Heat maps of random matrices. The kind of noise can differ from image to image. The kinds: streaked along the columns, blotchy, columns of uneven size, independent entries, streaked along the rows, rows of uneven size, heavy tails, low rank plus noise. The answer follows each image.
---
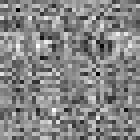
low rank plus noise
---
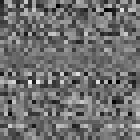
rows of uneven size
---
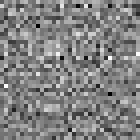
low rank plus noise
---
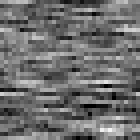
streaked along the rows
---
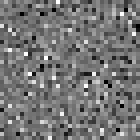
heavy tails
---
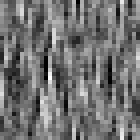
streaked along the columns
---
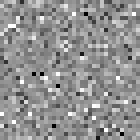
heavy tails
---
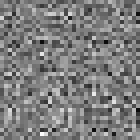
low rank plus noise
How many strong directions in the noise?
two
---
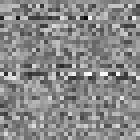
rows of uneven size
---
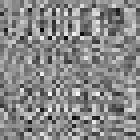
low rank plus noise
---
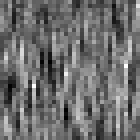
streaked along the columns
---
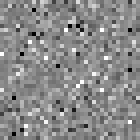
heavy tails
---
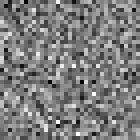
independent entries
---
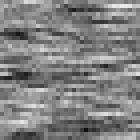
streaked along the rows
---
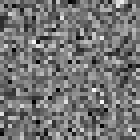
independent entries
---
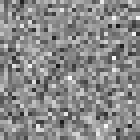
independent entries
